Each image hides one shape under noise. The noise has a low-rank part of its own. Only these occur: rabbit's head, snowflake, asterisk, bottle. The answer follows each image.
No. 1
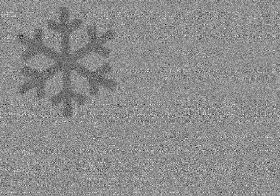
dark snowflake
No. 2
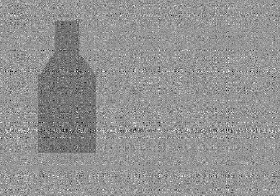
dark bottle
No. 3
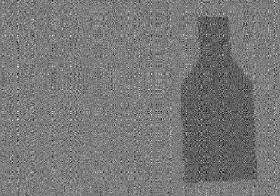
dark bottle
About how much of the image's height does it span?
nearly all
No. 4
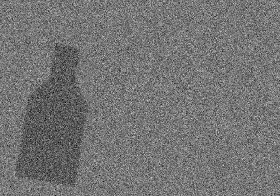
dark bottle
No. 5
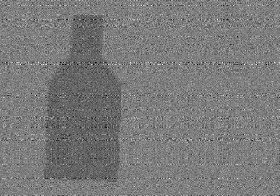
dark bottle
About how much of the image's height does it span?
nearly all
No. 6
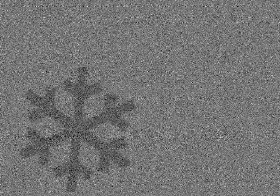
dark snowflake
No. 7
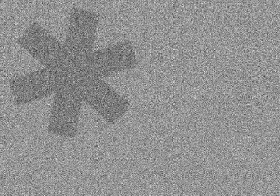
dark asterisk
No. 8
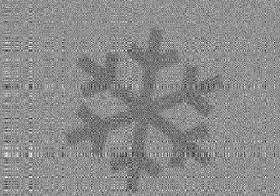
dark snowflake
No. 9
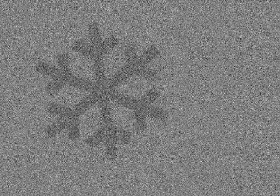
dark snowflake
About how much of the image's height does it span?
two thirds
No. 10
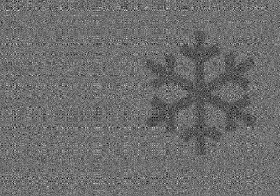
dark snowflake
